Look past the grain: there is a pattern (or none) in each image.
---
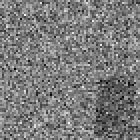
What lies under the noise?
one block
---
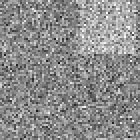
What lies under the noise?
one block
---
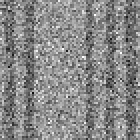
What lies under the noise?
bands of columns
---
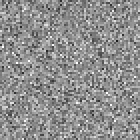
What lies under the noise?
only noise
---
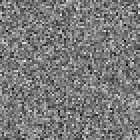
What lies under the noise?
only noise
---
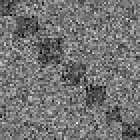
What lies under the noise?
blocks along the diagonal
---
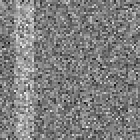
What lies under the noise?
one band of columns
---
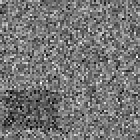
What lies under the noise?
one block
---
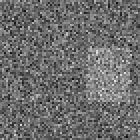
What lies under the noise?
one block
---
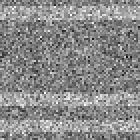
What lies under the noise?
bands of rows
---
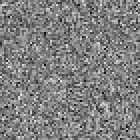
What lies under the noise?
only noise
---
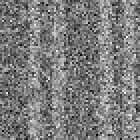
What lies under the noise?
bands of columns
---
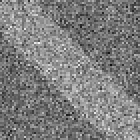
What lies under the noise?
a diagonal band
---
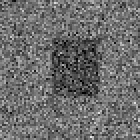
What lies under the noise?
one block
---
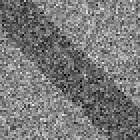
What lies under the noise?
a diagonal band
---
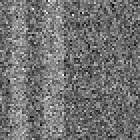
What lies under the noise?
bands of columns
